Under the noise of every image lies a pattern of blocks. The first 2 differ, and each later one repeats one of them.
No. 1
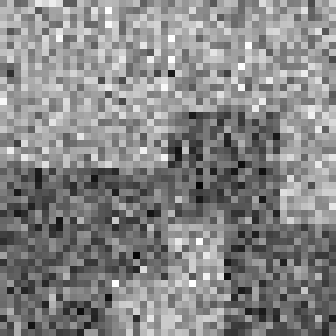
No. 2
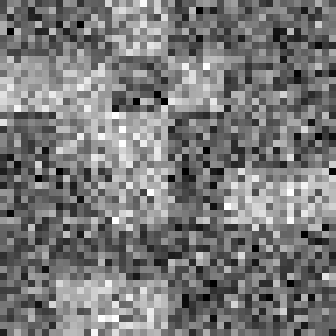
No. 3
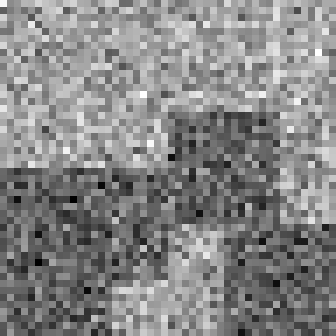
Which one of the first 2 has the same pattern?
1
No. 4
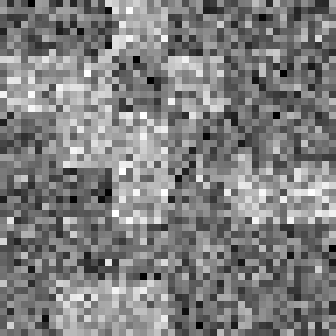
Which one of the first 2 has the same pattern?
2
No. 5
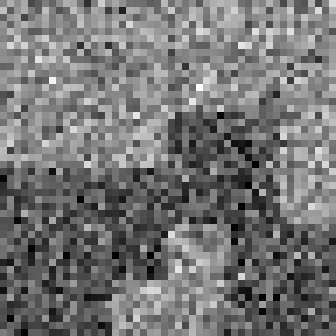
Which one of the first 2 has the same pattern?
1
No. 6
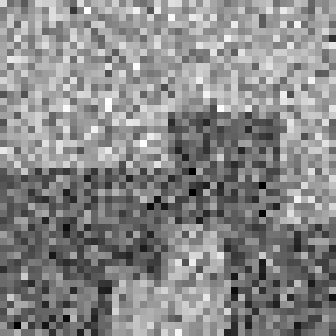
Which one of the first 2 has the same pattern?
1
